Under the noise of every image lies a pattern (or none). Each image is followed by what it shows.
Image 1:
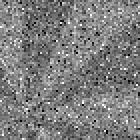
spokes from one point
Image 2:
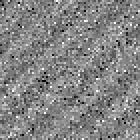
diagonal stripes
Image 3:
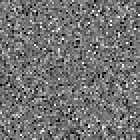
only noise
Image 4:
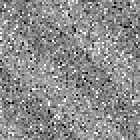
diagonal stripes
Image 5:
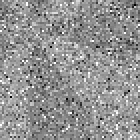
spokes from one point
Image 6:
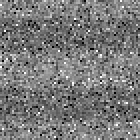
horizontal stripes
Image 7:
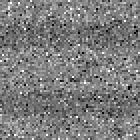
horizontal stripes
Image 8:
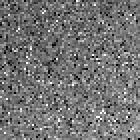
a smooth slope
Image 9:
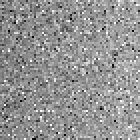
a smooth slope
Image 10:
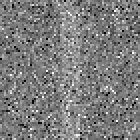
one vertical stripe
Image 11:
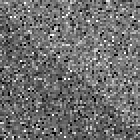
a sharp edge
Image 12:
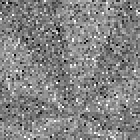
spokes from one point
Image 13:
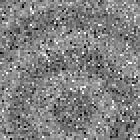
rings round one point
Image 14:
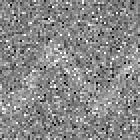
a wavy band
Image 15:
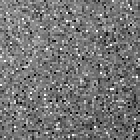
a smooth slope
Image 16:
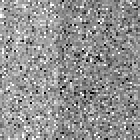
a sharp edge
